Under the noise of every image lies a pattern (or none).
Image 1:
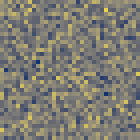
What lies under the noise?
only noise
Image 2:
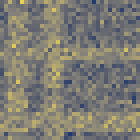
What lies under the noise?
bands of rows crossing bands of columns
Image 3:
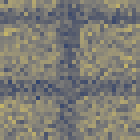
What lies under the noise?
bands of rows crossing bands of columns
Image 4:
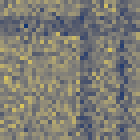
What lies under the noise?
bands of rows crossing bands of columns
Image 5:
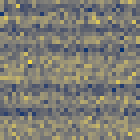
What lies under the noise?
bands of rows
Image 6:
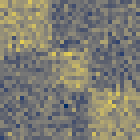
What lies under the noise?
blocks along the diagonal
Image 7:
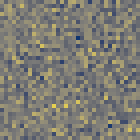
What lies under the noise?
only noise
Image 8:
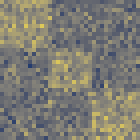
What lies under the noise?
blocks along the diagonal
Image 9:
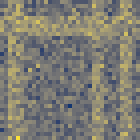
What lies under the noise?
bands of rows crossing bands of columns
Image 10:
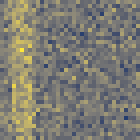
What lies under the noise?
one band of columns
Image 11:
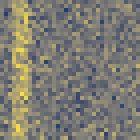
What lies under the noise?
one band of columns
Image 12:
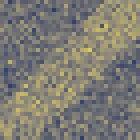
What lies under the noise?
a diagonal band
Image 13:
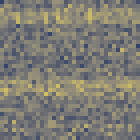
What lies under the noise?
bands of rows
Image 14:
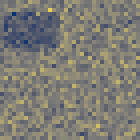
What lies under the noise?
one block
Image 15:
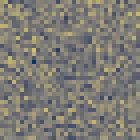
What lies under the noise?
only noise
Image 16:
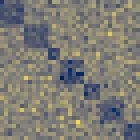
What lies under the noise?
blocks along the diagonal
